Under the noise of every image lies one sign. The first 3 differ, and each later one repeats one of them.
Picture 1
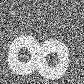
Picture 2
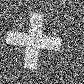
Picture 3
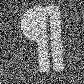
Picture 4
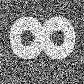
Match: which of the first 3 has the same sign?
1
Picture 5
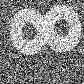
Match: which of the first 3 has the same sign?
1
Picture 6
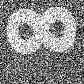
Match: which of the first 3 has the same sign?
1
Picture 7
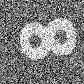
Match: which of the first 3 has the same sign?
1
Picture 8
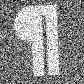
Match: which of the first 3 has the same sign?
3
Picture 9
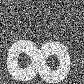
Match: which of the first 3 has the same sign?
1
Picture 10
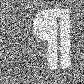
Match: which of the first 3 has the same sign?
3
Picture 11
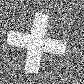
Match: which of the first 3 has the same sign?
2
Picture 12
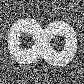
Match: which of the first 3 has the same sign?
1
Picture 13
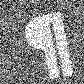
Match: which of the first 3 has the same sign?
3
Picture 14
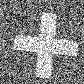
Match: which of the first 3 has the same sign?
2
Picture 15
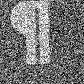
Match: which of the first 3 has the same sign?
3
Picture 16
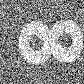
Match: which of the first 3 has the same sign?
1
